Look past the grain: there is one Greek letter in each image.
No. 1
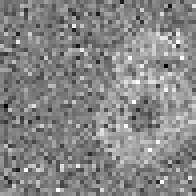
delta
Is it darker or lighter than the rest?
lighter
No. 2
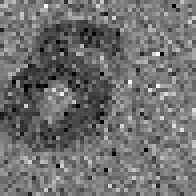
delta
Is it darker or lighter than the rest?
darker
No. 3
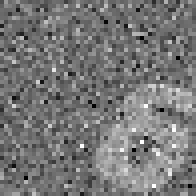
delta
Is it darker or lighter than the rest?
lighter
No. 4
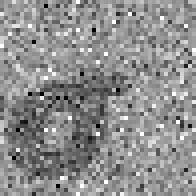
sigma
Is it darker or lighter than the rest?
darker
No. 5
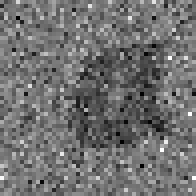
alpha
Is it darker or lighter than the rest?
darker
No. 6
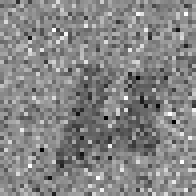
mu
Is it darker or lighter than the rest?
darker
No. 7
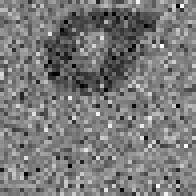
sigma
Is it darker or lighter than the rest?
darker
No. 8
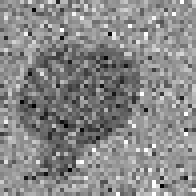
phi
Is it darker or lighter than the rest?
darker
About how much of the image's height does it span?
two thirds
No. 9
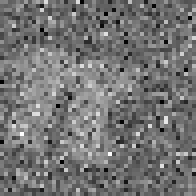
pi
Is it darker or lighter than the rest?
lighter
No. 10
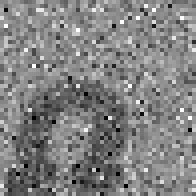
omega
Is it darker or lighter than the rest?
darker
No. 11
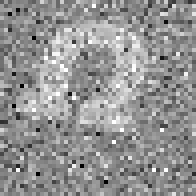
omega
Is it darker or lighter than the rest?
lighter
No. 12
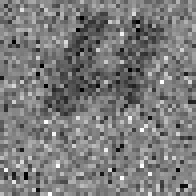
mu
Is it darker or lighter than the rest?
darker
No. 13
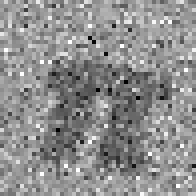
pi
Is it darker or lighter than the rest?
darker
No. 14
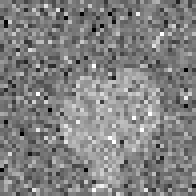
phi
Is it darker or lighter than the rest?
lighter
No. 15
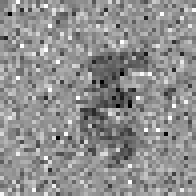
xi
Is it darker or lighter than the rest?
darker
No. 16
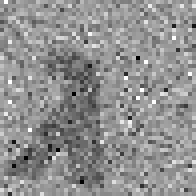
lambda
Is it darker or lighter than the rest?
darker
